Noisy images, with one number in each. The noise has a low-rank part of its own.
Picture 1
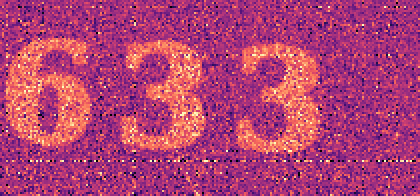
633
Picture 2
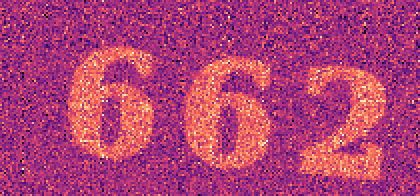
662
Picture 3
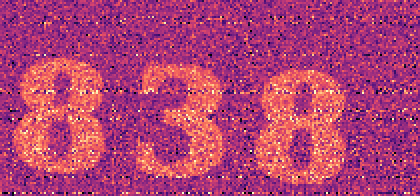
838
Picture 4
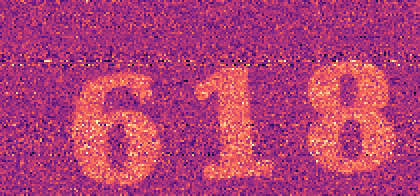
618
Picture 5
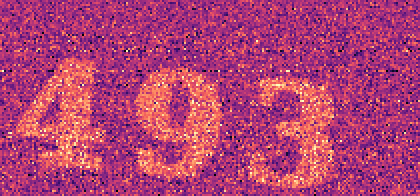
493
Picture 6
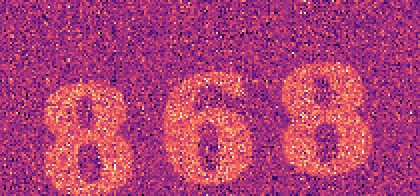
868
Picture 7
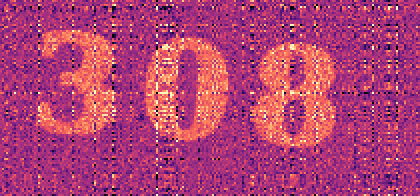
308
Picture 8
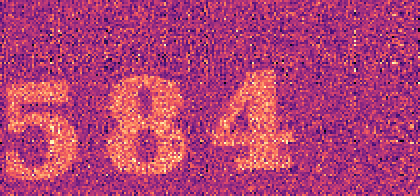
584
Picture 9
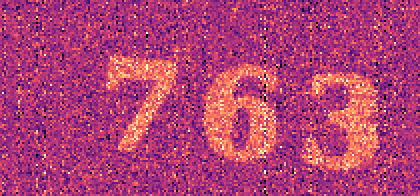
763
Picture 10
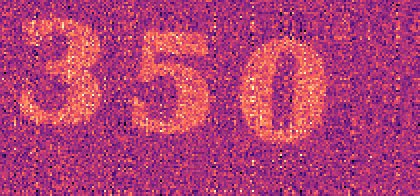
350
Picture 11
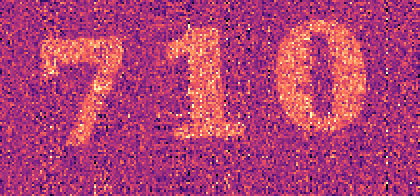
710
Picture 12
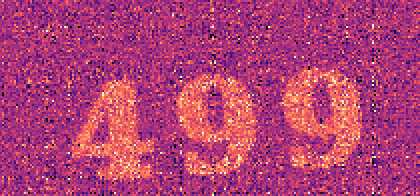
499
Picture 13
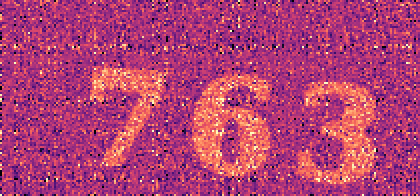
763
